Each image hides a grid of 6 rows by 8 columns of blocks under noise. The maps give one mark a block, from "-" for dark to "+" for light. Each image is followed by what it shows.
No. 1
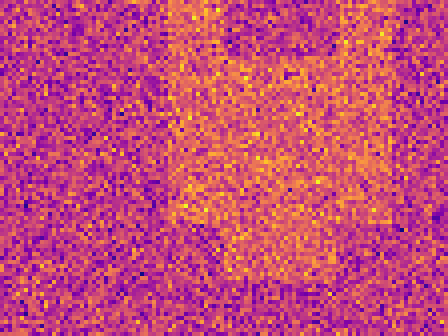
- - - + - - + -
- - - + + + + -
- - - + + + + -
- - - + + + + -
- - - - + + - -
- - - - - - - -
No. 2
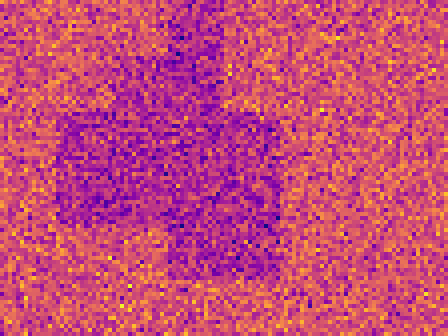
+ + + - + + + +
+ + - - + + + +
+ - - - - + + +
+ - - - - + + +
+ + + - - + + +
+ + + + + + + +
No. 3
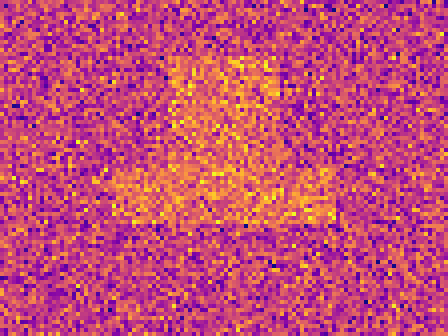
- - - - - - - -
- - - + + - - -
- - - + + - - -
- - + + + + - -
- - - - - - - -
- - - - - - - -
